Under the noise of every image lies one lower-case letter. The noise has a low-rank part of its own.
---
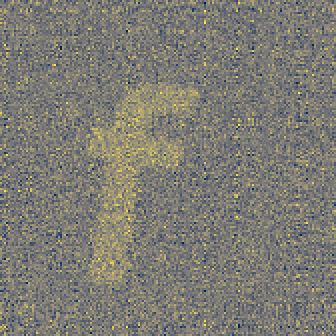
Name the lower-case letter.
f
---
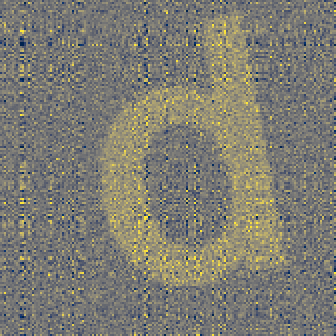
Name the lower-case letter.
d
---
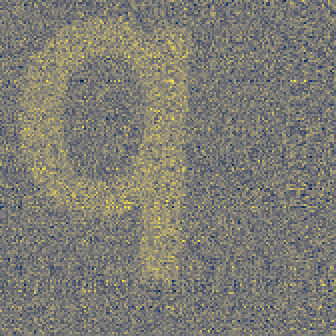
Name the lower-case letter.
q
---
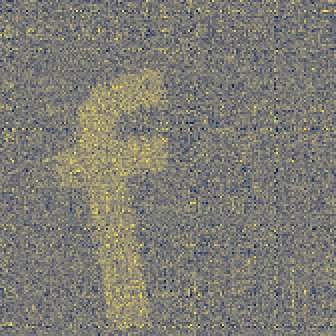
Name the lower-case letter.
f
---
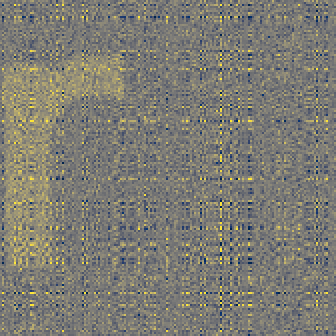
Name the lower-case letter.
r
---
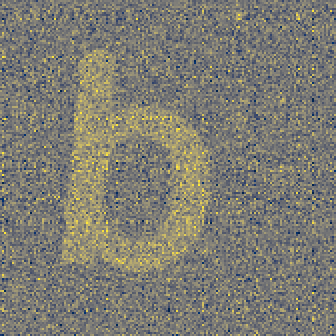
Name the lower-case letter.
b
